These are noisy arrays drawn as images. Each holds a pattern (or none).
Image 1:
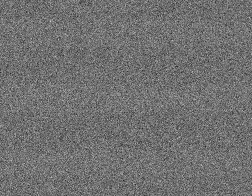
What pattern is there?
horizontal stripes
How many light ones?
3
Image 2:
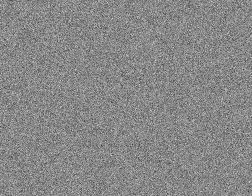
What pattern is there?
only noise
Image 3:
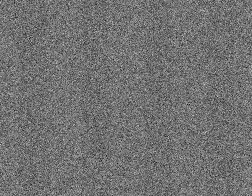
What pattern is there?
vertical stripes
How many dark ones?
4
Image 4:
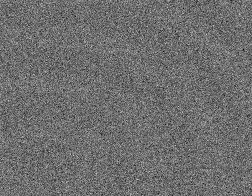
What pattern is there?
rings round one point
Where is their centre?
bottom left
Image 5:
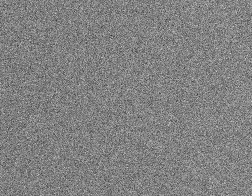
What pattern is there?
a smooth slope
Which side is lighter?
right
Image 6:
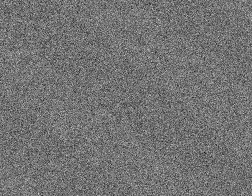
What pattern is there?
diagonal stripes
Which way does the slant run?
top left to bottom right
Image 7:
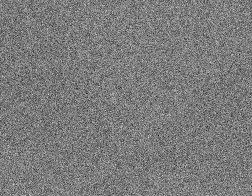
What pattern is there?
spokes from one point
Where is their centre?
bottom middle
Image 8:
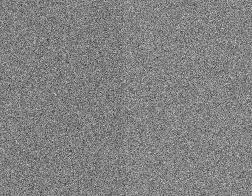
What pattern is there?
a sharp edge
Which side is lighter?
right
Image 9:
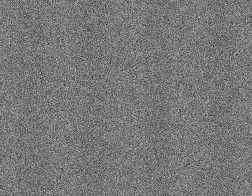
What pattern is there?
vertical stripes
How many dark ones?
4
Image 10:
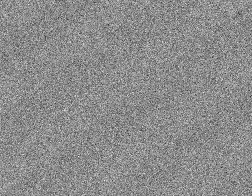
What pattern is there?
diagonal stripes
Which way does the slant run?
bottom left to top right
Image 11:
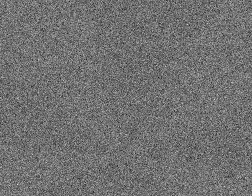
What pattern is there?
spokes from one point
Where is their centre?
bottom middle
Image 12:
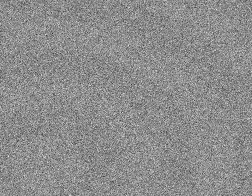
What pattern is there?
rings round one point
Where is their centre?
bottom left
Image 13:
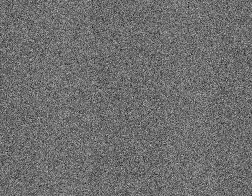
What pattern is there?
vertical stripes
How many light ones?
2
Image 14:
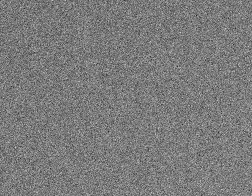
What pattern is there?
a smooth slope
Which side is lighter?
bottom right
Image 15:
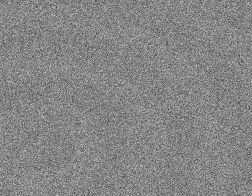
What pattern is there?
rings round one point
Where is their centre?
bottom left
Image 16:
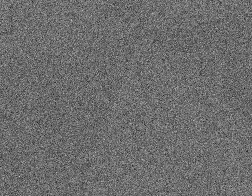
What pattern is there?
spokes from one point
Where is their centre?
top middle
